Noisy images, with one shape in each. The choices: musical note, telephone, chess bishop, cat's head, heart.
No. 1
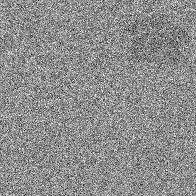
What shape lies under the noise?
telephone
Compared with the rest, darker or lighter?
darker
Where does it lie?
top right
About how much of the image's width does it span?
a third
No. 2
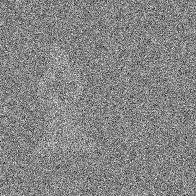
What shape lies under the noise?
chess bishop
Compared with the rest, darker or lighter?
lighter
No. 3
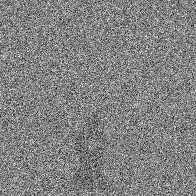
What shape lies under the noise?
chess bishop
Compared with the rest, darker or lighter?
darker
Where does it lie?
bottom middle
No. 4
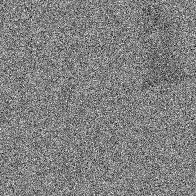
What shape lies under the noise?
chess bishop
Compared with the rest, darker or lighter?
darker
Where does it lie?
top right
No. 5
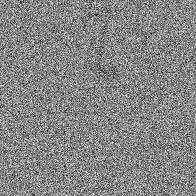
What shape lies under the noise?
musical note
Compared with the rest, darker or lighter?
darker
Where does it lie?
top middle
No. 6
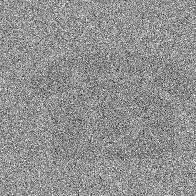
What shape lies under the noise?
telephone
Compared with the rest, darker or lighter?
darker
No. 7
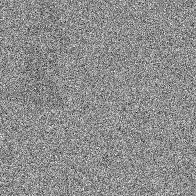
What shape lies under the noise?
chess bishop
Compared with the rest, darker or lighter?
darker
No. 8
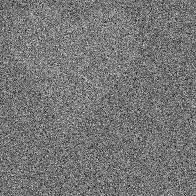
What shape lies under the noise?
heart
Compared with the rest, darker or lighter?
lighter
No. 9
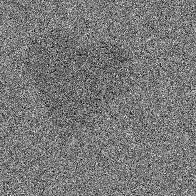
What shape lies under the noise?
heart
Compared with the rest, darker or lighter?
darker
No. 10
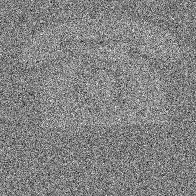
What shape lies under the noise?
telephone
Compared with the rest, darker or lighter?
lighter
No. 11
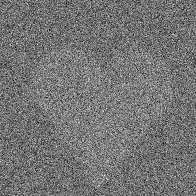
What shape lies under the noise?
heart
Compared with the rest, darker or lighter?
lighter
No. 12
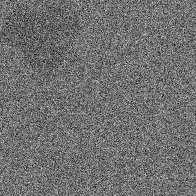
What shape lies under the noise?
heart
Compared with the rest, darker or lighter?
darker
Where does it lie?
top left
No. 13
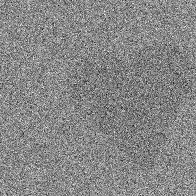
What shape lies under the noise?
heart
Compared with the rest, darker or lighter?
darker
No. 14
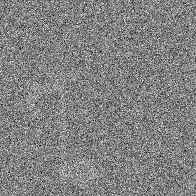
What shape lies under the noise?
musical note
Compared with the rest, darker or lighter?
lighter
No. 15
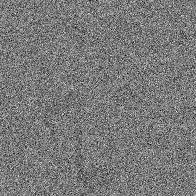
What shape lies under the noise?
musical note
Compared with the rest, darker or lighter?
darker
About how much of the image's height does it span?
half
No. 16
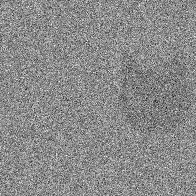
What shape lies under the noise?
cat's head
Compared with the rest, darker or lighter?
darker
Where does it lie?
middle right
